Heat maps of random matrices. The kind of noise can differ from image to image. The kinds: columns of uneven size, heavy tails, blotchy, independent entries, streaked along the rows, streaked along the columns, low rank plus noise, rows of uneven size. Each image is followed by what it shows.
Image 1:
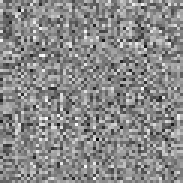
low rank plus noise
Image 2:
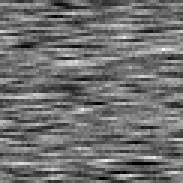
streaked along the rows
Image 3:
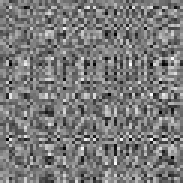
low rank plus noise
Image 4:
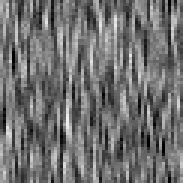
streaked along the columns
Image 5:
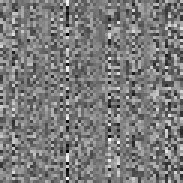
columns of uneven size
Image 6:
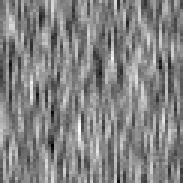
streaked along the columns
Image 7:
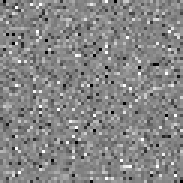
heavy tails
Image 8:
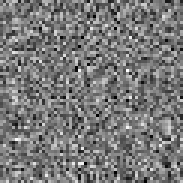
low rank plus noise
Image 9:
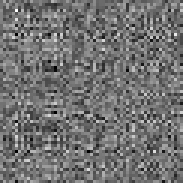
low rank plus noise
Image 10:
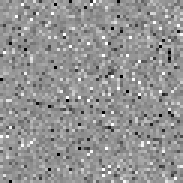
heavy tails
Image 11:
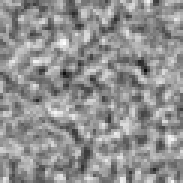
blotchy
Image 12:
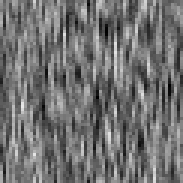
streaked along the columns
